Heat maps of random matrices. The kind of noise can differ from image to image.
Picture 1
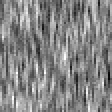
streaked along the columns
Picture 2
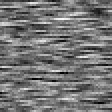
streaked along the rows
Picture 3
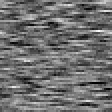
streaked along the rows
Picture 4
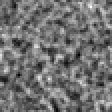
blotchy
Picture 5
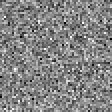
independent entries
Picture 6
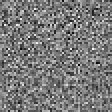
low rank plus noise
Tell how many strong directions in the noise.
five to eight
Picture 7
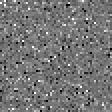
heavy tails
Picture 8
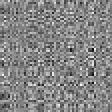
low rank plus noise
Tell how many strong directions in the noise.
two
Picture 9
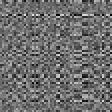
low rank plus noise
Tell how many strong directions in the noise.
one
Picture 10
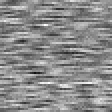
streaked along the rows
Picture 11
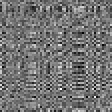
low rank plus noise
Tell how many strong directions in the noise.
one
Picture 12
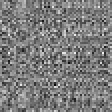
low rank plus noise
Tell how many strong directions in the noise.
three or four
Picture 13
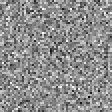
independent entries
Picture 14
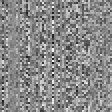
columns of uneven size
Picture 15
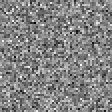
independent entries
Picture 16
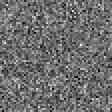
independent entries
